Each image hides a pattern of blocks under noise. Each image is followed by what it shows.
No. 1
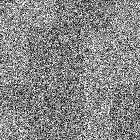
no symmetry
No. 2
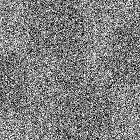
the same after a half turn
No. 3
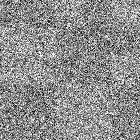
mirrored about the diagonal from the bottom left
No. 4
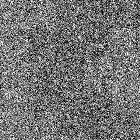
top and bottom mirror each other
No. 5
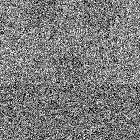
left and right mirror each other
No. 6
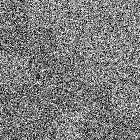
mirrored about the diagonal from the bottom left
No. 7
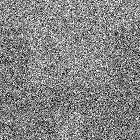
left and right mirror each other
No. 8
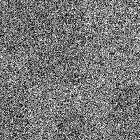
no symmetry
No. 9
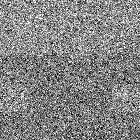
left and right mirror each other
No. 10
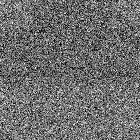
left and right mirror each other
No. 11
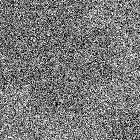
mirrored about the diagonal from the top left
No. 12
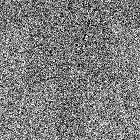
left and right mirror each other
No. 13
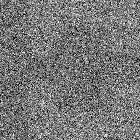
top and bottom mirror each other
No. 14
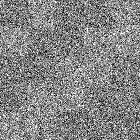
mirrored about the diagonal from the top left
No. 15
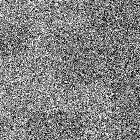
no symmetry
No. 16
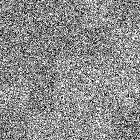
mirrored about the diagonal from the top left
